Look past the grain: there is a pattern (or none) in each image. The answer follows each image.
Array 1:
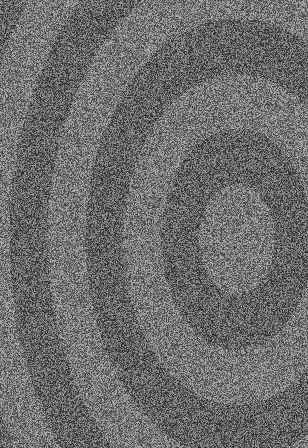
rings round one point
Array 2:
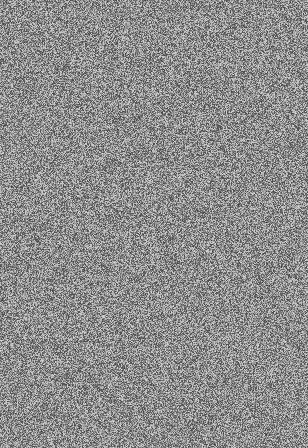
only noise
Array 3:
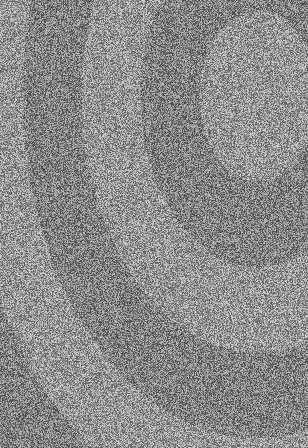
rings round one point
